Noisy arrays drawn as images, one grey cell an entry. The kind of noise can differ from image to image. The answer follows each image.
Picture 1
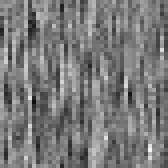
streaked along the columns
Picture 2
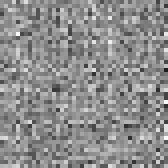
low rank plus noise
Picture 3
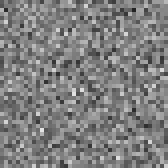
independent entries
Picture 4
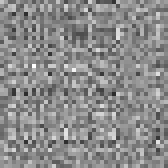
low rank plus noise
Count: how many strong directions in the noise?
one
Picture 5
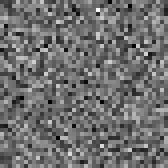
independent entries
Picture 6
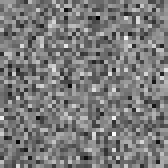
low rank plus noise
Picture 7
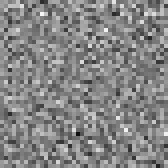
low rank plus noise
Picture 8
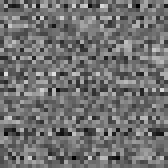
rows of uneven size
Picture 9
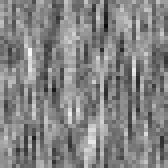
streaked along the columns
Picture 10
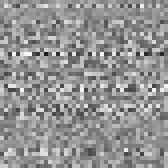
rows of uneven size
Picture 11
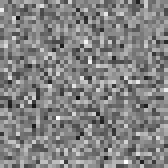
independent entries
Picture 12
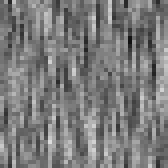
streaked along the columns
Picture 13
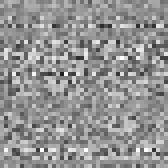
rows of uneven size
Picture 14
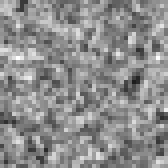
blotchy
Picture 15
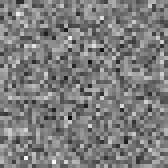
independent entries
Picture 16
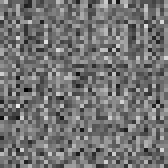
low rank plus noise
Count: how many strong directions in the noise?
three or four
